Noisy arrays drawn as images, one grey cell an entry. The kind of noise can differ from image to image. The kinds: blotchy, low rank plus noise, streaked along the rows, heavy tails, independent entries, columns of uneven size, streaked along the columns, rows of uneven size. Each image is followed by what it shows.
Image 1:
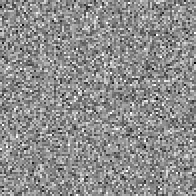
independent entries
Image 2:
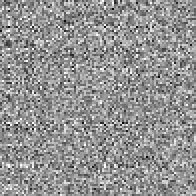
low rank plus noise
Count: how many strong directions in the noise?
one
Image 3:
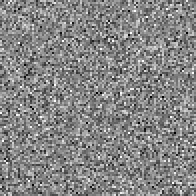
independent entries
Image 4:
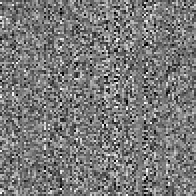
columns of uneven size
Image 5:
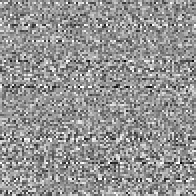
rows of uneven size
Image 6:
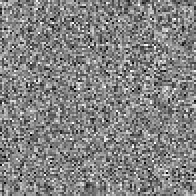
low rank plus noise
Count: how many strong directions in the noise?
five to eight
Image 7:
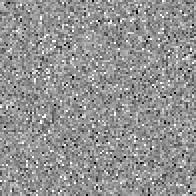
heavy tails
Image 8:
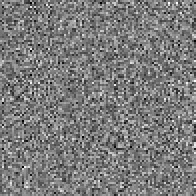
low rank plus noise
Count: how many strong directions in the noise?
two
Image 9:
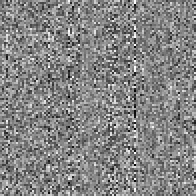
columns of uneven size
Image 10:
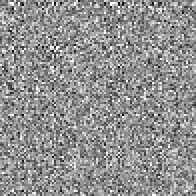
low rank plus noise
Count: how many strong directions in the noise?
one
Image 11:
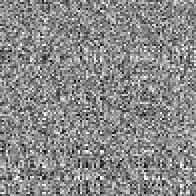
low rank plus noise
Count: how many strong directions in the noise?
one
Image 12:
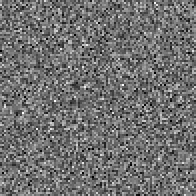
independent entries
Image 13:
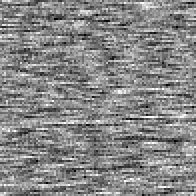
streaked along the rows
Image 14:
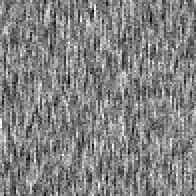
streaked along the columns
